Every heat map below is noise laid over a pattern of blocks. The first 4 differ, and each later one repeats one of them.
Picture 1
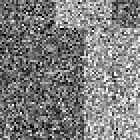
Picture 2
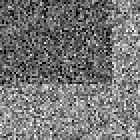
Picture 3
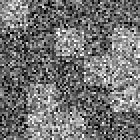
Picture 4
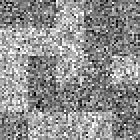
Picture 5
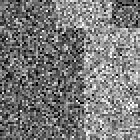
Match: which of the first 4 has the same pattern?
1
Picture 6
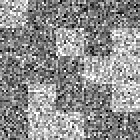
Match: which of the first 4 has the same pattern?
3
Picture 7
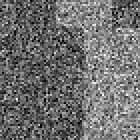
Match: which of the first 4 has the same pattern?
1
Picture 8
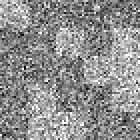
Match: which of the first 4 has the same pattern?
3
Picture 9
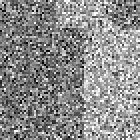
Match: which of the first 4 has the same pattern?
1
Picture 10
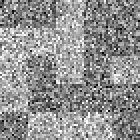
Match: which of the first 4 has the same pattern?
4
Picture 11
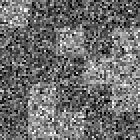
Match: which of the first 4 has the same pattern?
3
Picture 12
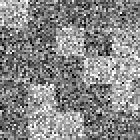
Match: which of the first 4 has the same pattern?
3
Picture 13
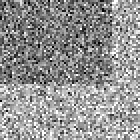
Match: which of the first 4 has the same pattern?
2
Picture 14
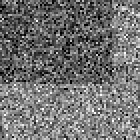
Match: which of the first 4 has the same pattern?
2
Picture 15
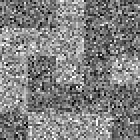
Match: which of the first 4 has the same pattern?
4
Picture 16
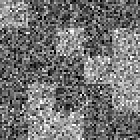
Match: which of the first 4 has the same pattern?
3
